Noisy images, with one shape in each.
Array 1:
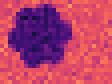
dark flower
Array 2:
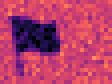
dark flag
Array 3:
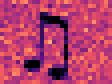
dark pair of musical notes
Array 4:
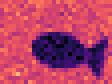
dark fish
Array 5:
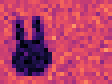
dark rabbit's head
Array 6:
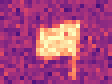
light flag
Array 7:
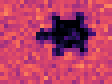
dark turtle
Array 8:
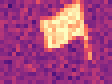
light flag
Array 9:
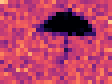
dark umbrella
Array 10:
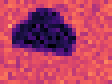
dark cloud
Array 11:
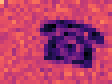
dark telephone
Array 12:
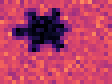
dark turtle
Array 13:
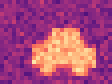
light car
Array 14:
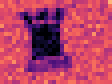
dark chess rook
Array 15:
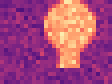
light light bulb
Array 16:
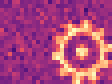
light gear
